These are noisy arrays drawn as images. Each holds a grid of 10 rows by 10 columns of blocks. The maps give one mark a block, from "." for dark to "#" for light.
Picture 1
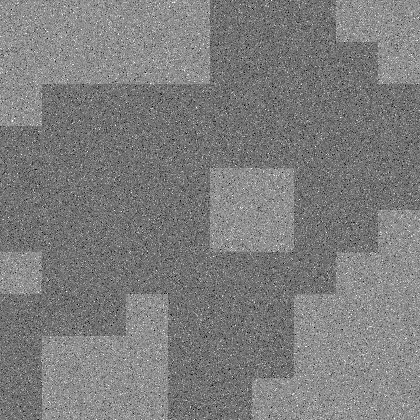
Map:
# # # # # . . . # #
# # # # # . . . . #
# . . . . . . . . .
. . . . . . . . . .
. . . . . # # . . .
. . . . . # # . . #
# . . . . . . . # #
. . . # . . . # # #
. # # # . . . # # #
. # # # . . # # # #
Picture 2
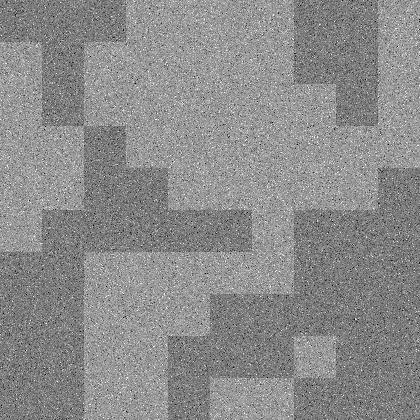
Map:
. . . # # # # . . #
# . # # # # # . . #
# . # # # # # # . #
# # . # # # # # # #
# # . . # # # # # .
# . . . . . # . . .
. . # # # # # . . .
. . # # # . . . . .
. . # # . . . # . .
. . # # . # # . . .
